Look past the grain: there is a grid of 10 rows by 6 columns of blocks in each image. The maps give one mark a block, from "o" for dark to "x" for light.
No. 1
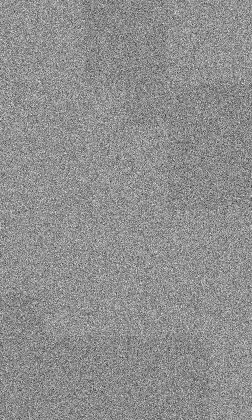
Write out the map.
x x o o x x
x x o o x x
x x x o o o
x x x x o o
x x x x o o
x x x x x x
x x x x x x
o x x x x x
o o o o o x
o o o o o x
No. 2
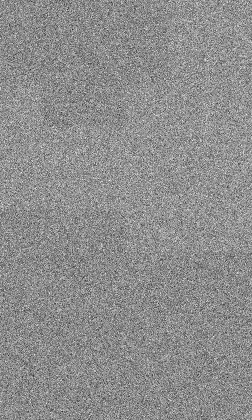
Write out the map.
o o o o x x
o o o o x x
x o o x x x
x x x x x x
x x x x x x
o o o x x x
o o o o o o
o o o o o o
o o o o o o
o o o o o o
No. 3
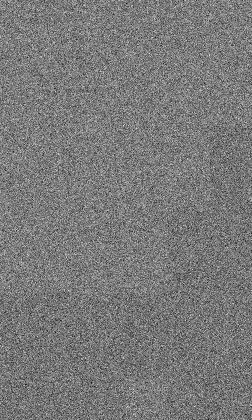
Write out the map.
x x x x x x
x x x x x x
x x x x x x
x x x x x o
x x x x x o
x x x x o o
x x x x o o
o o o o o o
o o o o o o
o o o x o o
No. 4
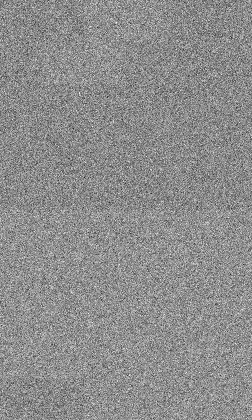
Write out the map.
o o x x o o
o x x o o o
o o o o o o
o o o o o o
o o o o o o
x x x x x x
x x x x x x
x x x x x x
x x x x x x
o o x x x x
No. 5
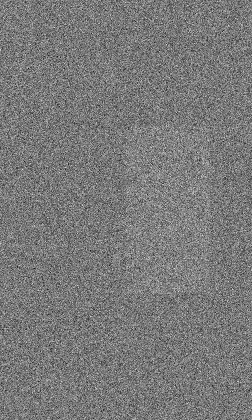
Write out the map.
o o o o o o
o o o o o o
o o o o o o
o o o x x o
o o o x x o
o o o x x o
o o o x x o
o o o o o o
o o o o o o
o o o o o o
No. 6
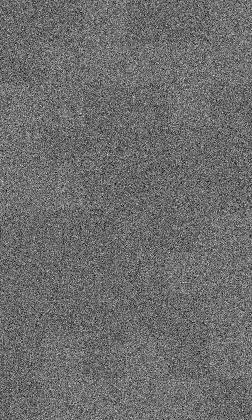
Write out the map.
o o x o o x
o x x x x x
x x o o x o
x o o o o o
x x o o o o
o o o o o x
o o o o x x
o o o o o x
o x o x o x
o x x x x o
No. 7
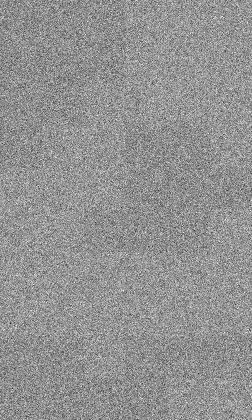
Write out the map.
o o o x x x
o o o x x x
o o x x x x
o x x o o x
x x x o o o
x x o o o x
x x x x x x
x x x x x x
o o x o o o
o o o o x x
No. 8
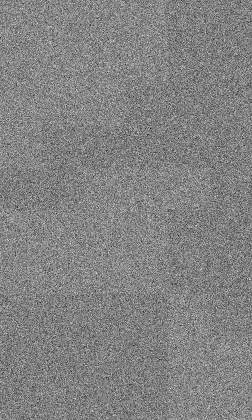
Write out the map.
x x x x o o
x x x x o o
x x x o o o
x o o o o o
o o x x x o
x x x x o o
x x x x o o
o o o o x o
o o o o x x
o o o o x x
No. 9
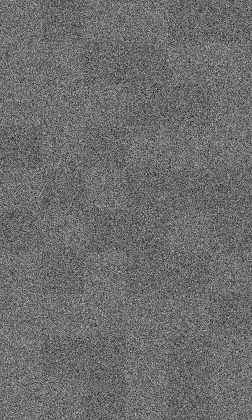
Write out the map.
x o x x o o
x x o o x x
x x x o o x
o x o x x x
x o x o o o
o x o o x o
x o x o o x
x x x x x o
x o o x o x
x x o x o x
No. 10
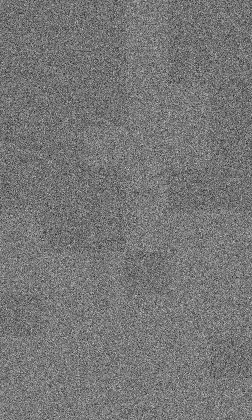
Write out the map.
o o o x o o
o o o x o o
o o o x x o
o o x x x o
o o o x o o
x o o x x x
x x x o x x
o x x x x x
x x x x x o
x x x x x x
